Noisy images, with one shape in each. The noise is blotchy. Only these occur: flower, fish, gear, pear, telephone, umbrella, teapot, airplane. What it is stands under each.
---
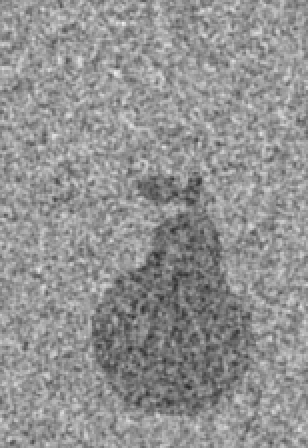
pear
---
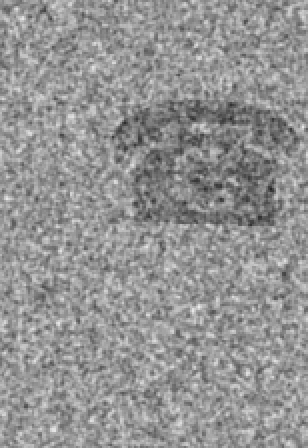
telephone
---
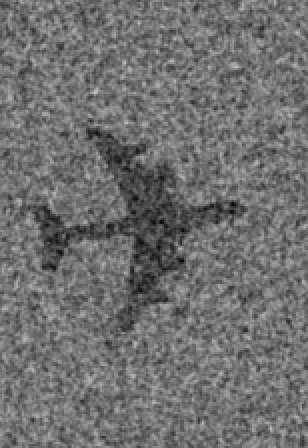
airplane
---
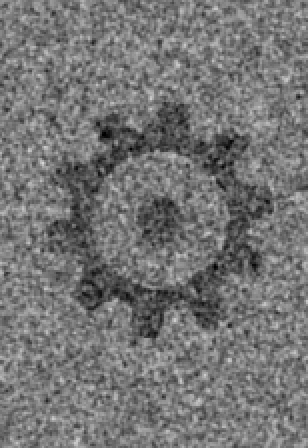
gear
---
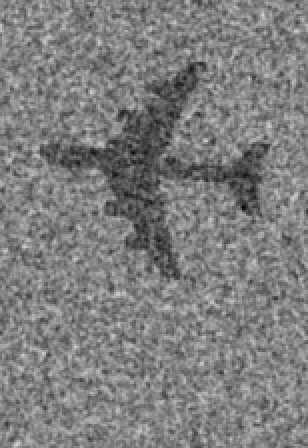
airplane
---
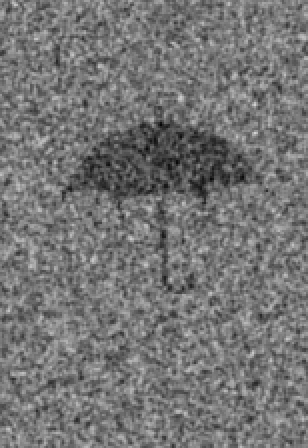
umbrella
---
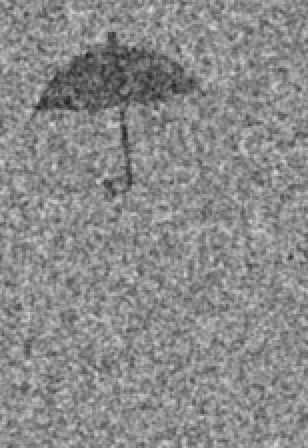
umbrella
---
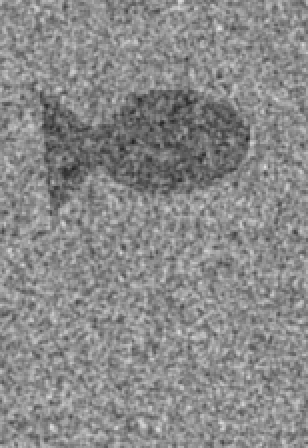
fish
